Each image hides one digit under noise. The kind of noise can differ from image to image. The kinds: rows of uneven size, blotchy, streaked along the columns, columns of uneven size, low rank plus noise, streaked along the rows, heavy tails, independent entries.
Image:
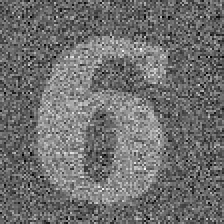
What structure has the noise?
low rank plus noise
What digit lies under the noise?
6
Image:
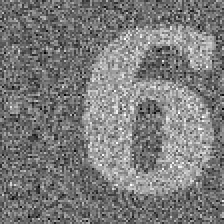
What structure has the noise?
low rank plus noise
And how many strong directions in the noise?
three or four
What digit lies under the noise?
6
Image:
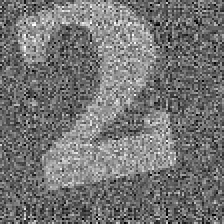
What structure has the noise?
low rank plus noise
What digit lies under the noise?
2
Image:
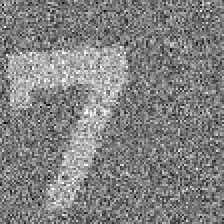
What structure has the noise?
low rank plus noise
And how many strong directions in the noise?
five to eight
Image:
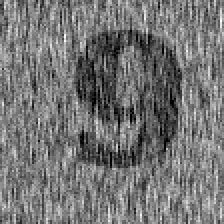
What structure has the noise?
streaked along the columns
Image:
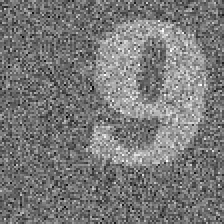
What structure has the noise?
independent entries
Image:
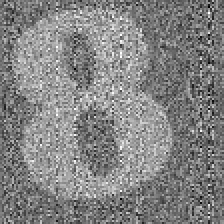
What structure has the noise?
columns of uneven size
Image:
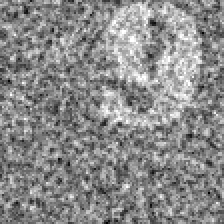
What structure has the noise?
blotchy
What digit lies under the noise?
9
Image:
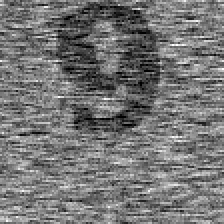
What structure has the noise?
streaked along the rows
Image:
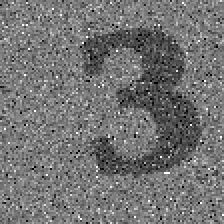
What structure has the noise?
heavy tails
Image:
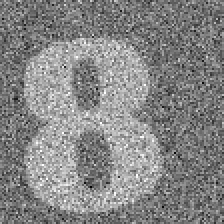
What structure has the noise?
independent entries
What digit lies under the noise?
8
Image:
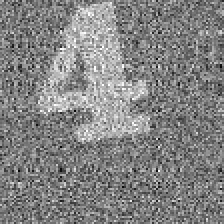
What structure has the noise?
low rank plus noise
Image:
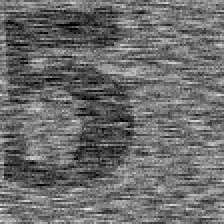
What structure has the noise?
streaked along the rows
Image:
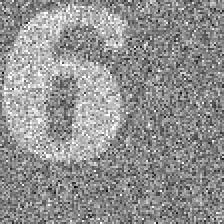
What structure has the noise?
independent entries
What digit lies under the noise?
6
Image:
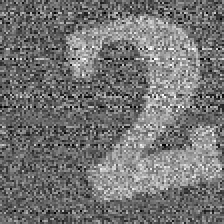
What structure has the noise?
rows of uneven size
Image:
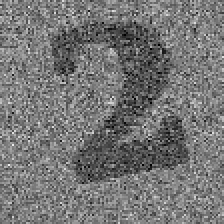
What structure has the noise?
low rank plus noise
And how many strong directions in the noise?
three or four
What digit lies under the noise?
2
